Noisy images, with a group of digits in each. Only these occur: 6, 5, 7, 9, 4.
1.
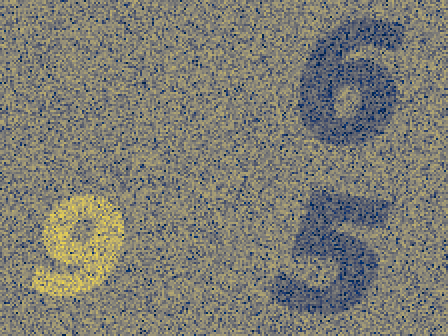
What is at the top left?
nothing
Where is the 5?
bottom right
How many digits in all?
3
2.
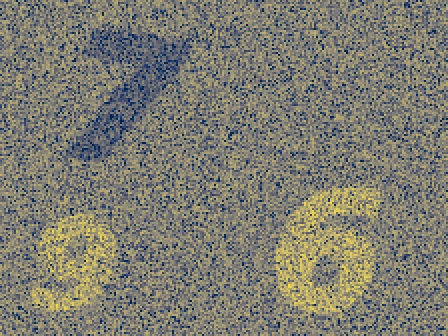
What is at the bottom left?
9
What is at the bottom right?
6
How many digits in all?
3
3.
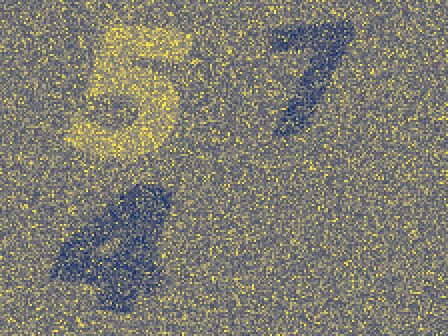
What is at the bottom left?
4
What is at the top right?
7
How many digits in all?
3
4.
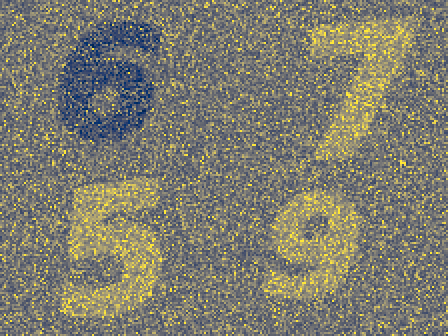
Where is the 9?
bottom right
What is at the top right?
7
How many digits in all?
4
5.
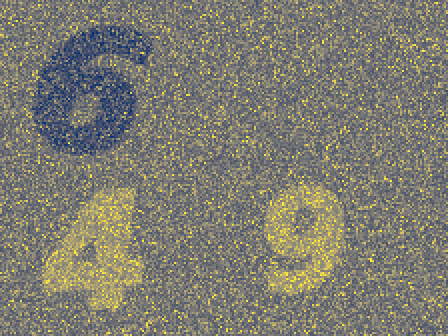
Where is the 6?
top left
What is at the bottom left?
4
